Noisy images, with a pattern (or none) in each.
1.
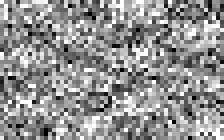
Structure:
a checkerboard
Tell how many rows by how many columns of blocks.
6 by 4
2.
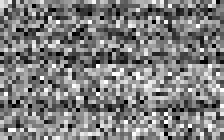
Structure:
bands of rows
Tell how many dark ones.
4
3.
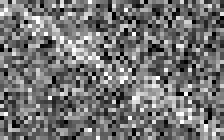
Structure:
blocks along the diagonal
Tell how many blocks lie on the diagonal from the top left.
7
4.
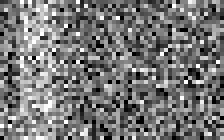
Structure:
one band of columns
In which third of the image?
left
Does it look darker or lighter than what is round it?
lighter
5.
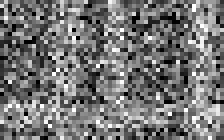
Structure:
bands of rows crossing bands of columns
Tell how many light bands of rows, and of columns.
1 and 3
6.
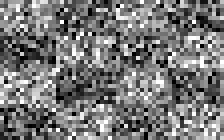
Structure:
a checkerboard
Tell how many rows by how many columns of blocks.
4 by 4
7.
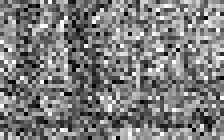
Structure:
bands of rows crossing bands of columns
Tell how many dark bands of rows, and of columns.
2 and 2
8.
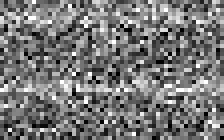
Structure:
bands of rows
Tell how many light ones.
2
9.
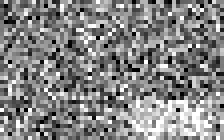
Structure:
one block
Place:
bottom right
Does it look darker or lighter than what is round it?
lighter
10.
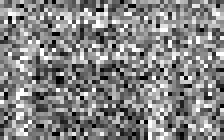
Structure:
bands of rows crossing bands of columns
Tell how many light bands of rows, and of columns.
2 and 3
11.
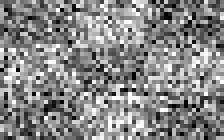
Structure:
a checkerboard
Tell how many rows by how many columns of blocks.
3 by 3
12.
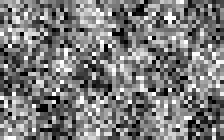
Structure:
a checkerboard
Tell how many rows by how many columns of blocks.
3 by 6
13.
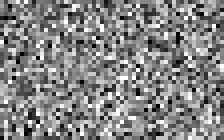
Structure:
only noise
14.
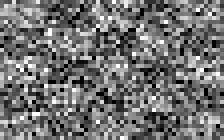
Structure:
a checkerboard
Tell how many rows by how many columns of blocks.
5 by 5
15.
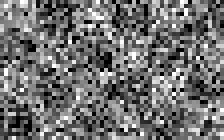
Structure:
a checkerboard
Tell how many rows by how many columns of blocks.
4 by 6
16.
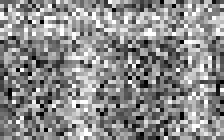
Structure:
bands of rows crossing bands of columns
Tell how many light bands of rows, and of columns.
1 and 2
